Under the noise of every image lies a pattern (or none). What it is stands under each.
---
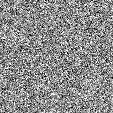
only noise
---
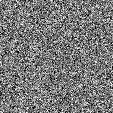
only noise
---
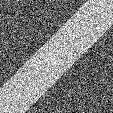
a diagonal band
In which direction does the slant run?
bottom left to top right
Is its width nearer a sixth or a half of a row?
a half
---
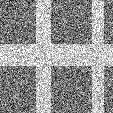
bands of rows crossing bands of columns
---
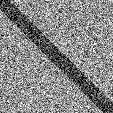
a diagonal band
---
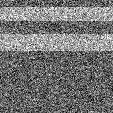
bands of rows
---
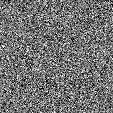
only noise
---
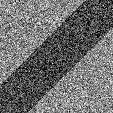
a diagonal band
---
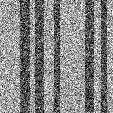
bands of columns
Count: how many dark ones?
5
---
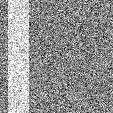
one band of columns
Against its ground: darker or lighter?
lighter
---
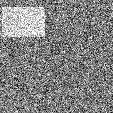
one block
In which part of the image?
top left
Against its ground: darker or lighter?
lighter
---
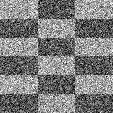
a checkerboard
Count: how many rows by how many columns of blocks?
6 by 3
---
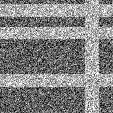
bands of rows crossing bands of columns
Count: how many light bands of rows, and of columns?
3 and 1
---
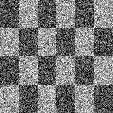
a checkerboard
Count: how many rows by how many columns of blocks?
4 by 6
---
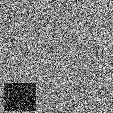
one block
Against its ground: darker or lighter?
darker
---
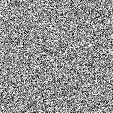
only noise
